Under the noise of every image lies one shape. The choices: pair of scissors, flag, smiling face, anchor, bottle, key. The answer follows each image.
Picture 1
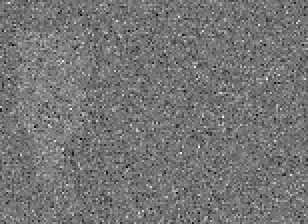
bottle
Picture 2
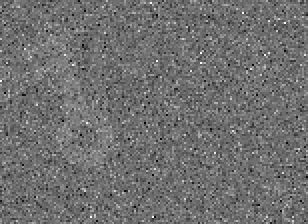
key
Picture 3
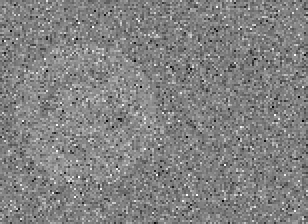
smiling face
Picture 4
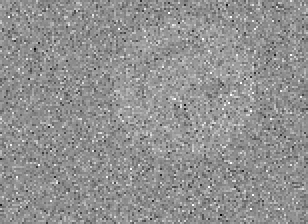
smiling face
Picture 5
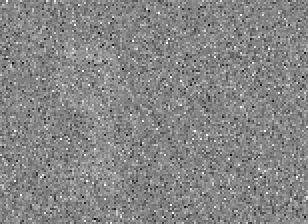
key
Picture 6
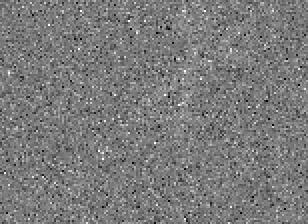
pair of scissors
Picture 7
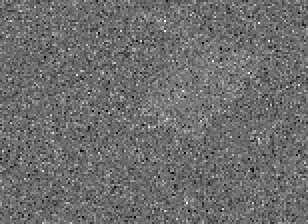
flag
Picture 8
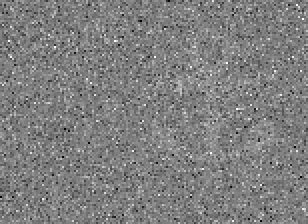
anchor
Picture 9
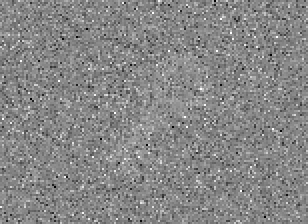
key
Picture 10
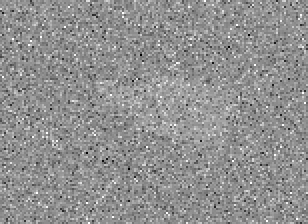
bottle
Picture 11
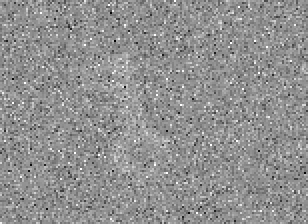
key
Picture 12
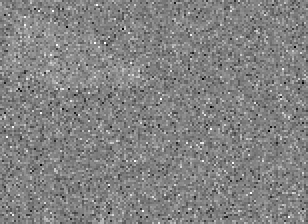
bottle
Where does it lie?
top left
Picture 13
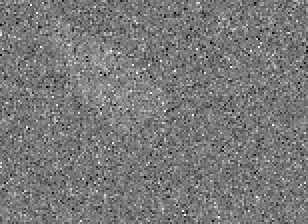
bottle
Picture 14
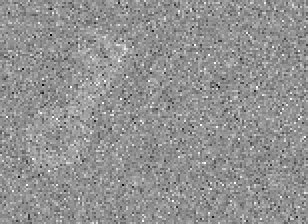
key
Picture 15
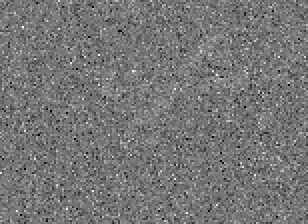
pair of scissors
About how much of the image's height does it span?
half
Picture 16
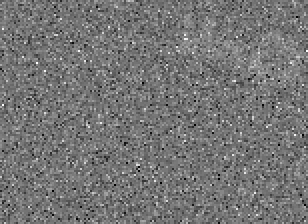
key
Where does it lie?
top right
